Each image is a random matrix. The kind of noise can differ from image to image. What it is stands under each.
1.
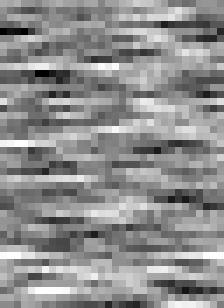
streaked along the rows
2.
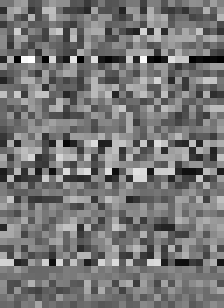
rows of uneven size
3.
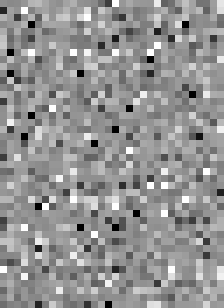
heavy tails
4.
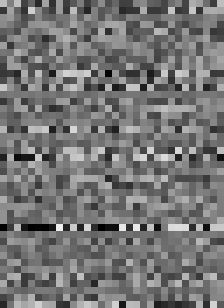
rows of uneven size
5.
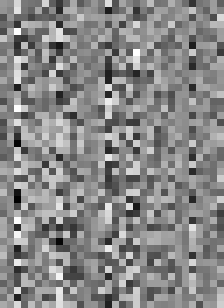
columns of uneven size
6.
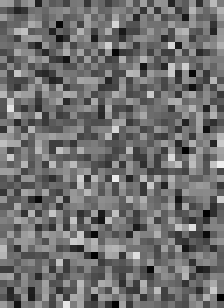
independent entries
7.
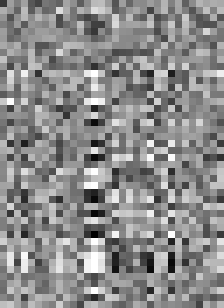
low rank plus noise
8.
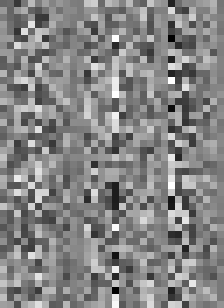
columns of uneven size
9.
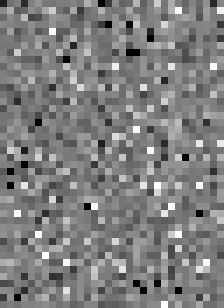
heavy tails
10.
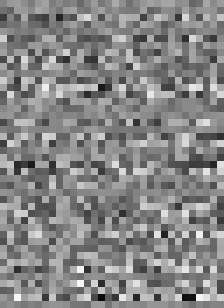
rows of uneven size
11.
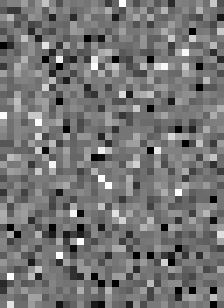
heavy tails
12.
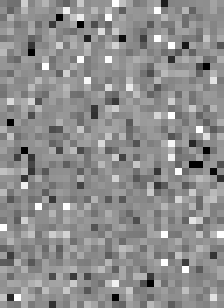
heavy tails
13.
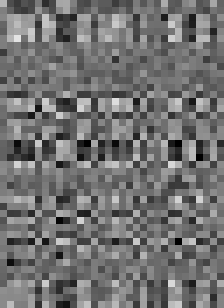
low rank plus noise
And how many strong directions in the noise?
one
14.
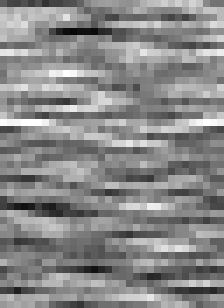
streaked along the rows
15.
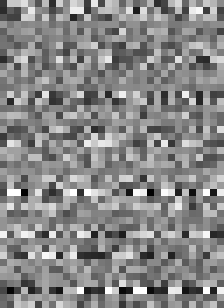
rows of uneven size
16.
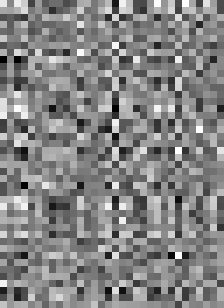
low rank plus noise
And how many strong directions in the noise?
one
